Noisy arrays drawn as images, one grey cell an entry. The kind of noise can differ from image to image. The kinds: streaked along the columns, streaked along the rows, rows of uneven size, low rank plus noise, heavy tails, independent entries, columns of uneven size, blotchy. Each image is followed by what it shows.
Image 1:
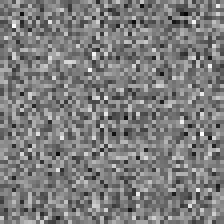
low rank plus noise
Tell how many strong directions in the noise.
one
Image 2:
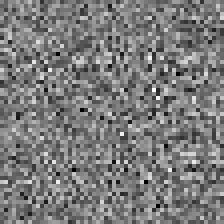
low rank plus noise
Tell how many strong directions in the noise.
one
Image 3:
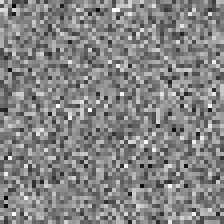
independent entries
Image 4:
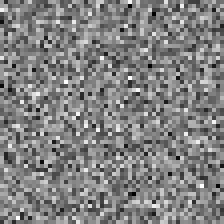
independent entries
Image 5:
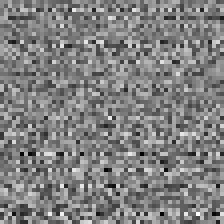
rows of uneven size
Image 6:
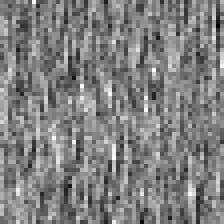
streaked along the columns
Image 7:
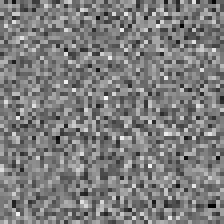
low rank plus noise
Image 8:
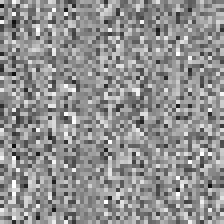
columns of uneven size
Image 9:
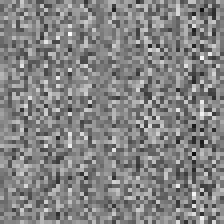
columns of uneven size
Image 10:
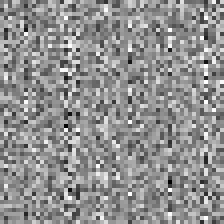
columns of uneven size
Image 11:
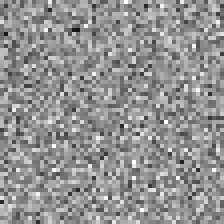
independent entries
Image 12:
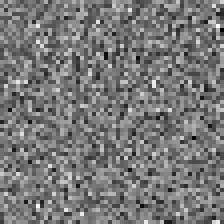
independent entries
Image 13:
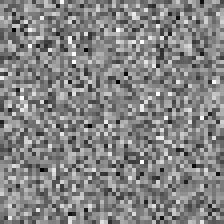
independent entries
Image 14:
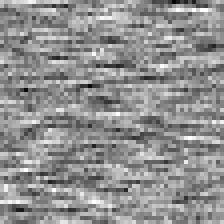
streaked along the rows
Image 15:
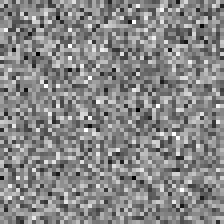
independent entries
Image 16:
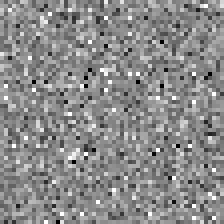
heavy tails
